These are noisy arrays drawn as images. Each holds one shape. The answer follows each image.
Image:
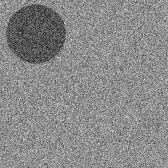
disc
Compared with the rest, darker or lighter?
darker
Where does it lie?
top left
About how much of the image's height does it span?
a third
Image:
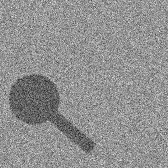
lollipop
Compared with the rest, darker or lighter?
darker
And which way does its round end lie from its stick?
up and left
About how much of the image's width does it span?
half
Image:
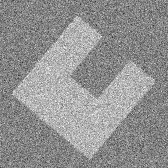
square with a notch
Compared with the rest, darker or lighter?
lighter
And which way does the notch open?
up and right
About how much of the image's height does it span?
nearly all
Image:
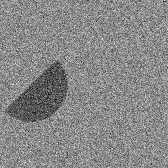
half disc
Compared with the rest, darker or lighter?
darker
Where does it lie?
middle left
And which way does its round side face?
down and right
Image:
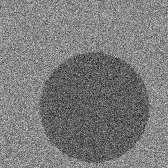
disc
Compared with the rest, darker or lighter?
darker
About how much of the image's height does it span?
two thirds
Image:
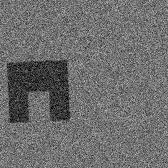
square with a notch
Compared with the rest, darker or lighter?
darker
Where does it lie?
middle left
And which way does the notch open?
down
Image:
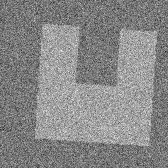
square with a notch
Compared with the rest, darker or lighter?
lighter
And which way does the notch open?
up
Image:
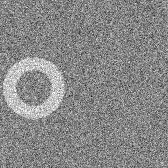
ring
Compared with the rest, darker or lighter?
lighter
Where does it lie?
middle left
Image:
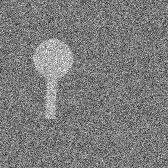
lollipop
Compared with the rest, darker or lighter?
lighter
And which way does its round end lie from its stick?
up
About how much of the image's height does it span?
half
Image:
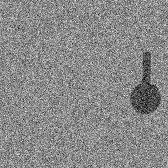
lollipop
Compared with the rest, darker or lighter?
darker
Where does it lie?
middle right
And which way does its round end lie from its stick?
down
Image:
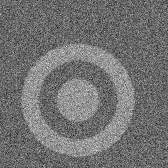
bullseye
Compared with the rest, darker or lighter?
lighter
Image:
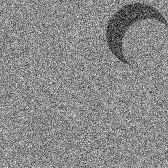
crescent
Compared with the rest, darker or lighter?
darker
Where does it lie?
top right
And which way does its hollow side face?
down and right
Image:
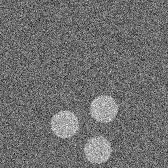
three dots
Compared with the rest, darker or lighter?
lighter
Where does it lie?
bottom middle
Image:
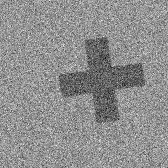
cross
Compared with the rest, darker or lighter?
darker
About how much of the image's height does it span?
half
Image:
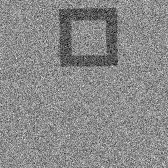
square frame
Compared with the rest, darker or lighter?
darker
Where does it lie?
top middle
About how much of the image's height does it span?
a third
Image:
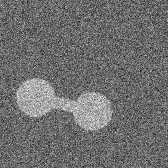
dumbbell
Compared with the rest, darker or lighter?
lighter
